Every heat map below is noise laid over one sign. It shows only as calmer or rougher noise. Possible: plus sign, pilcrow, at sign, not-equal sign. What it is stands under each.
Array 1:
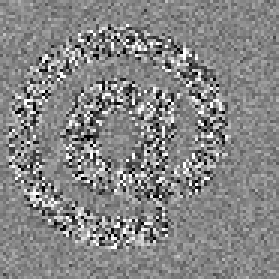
at sign
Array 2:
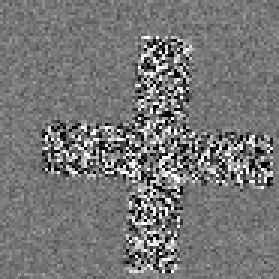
plus sign
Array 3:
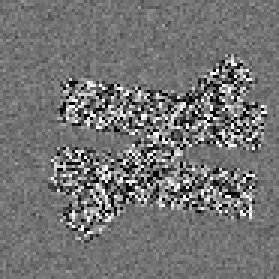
not-equal sign
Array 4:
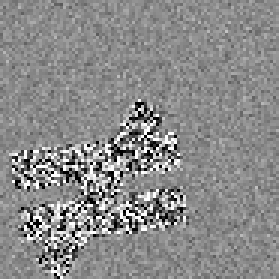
not-equal sign
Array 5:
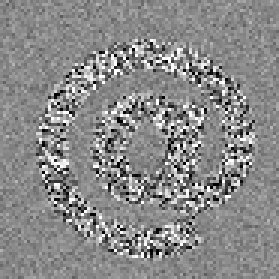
at sign
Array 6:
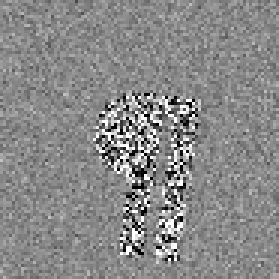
pilcrow
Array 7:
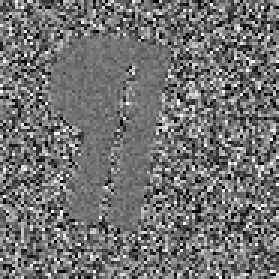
pilcrow
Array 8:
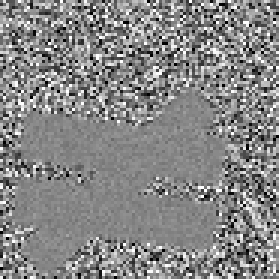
not-equal sign
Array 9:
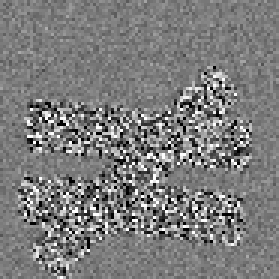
not-equal sign
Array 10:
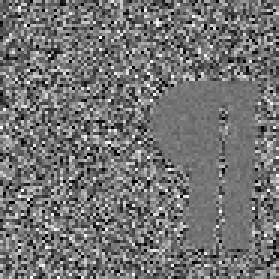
pilcrow
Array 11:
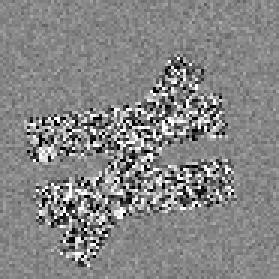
not-equal sign
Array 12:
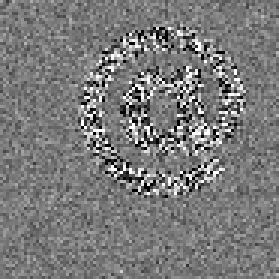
at sign
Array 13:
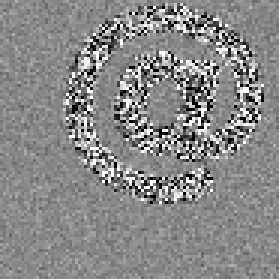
at sign
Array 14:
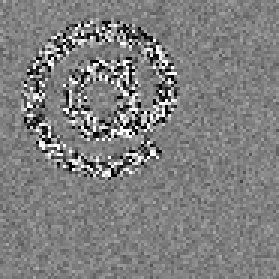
at sign
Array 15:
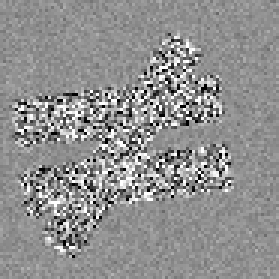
not-equal sign
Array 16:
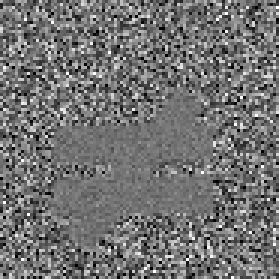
not-equal sign
